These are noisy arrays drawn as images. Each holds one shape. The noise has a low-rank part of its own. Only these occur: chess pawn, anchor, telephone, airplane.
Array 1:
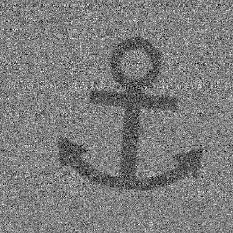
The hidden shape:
anchor
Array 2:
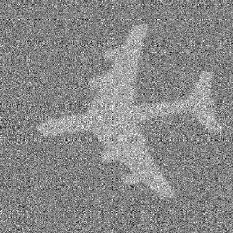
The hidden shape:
airplane
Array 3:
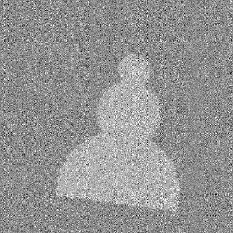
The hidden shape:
chess pawn
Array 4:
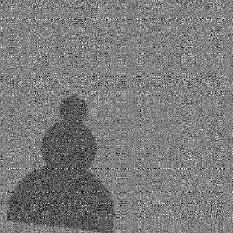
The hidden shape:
chess pawn
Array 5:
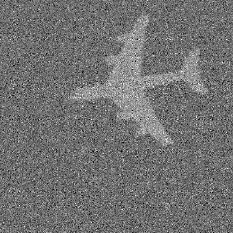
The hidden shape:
airplane
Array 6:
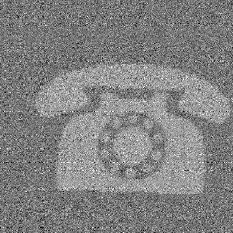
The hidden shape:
telephone
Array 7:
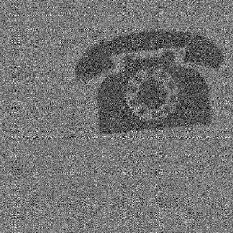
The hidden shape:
telephone
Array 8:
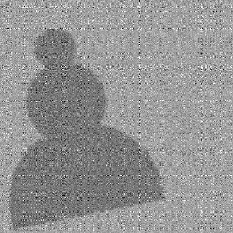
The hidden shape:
chess pawn
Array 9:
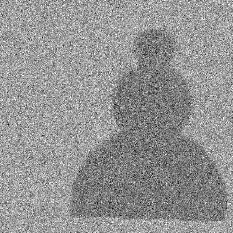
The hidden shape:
chess pawn
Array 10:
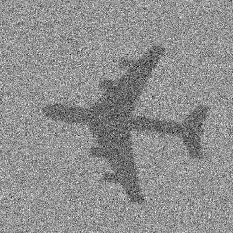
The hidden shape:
airplane
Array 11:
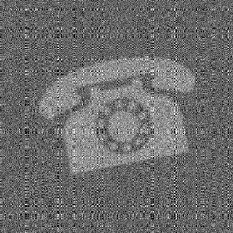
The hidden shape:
telephone
